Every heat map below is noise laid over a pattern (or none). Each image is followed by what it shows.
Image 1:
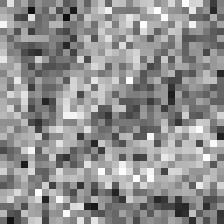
spokes from one point
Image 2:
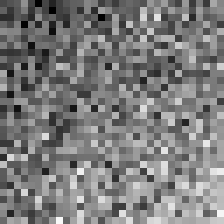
a smooth slope
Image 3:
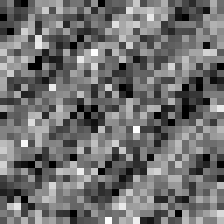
diagonal stripes
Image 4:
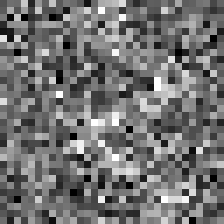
a wavy band
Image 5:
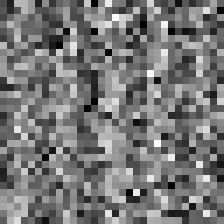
vertical stripes
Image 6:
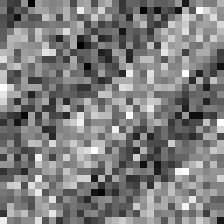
diagonal stripes
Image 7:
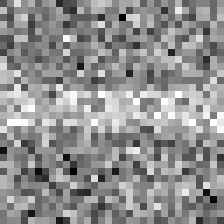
one horizontal stripe
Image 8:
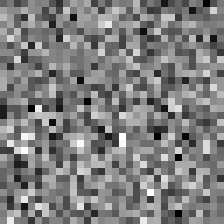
only noise
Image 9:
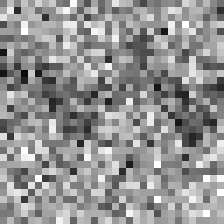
a wavy band
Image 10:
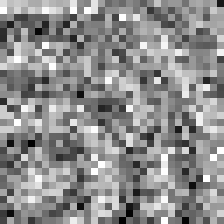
rings round one point
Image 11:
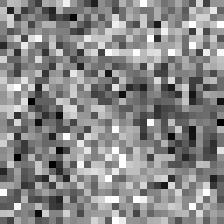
spokes from one point
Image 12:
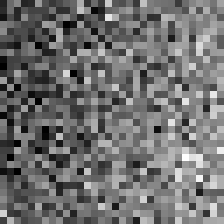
a smooth slope
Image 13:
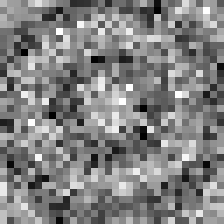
rings round one point
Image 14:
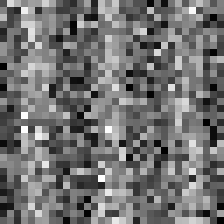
vertical stripes
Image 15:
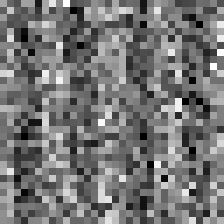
vertical stripes
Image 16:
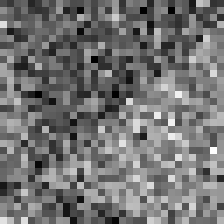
spokes from one point
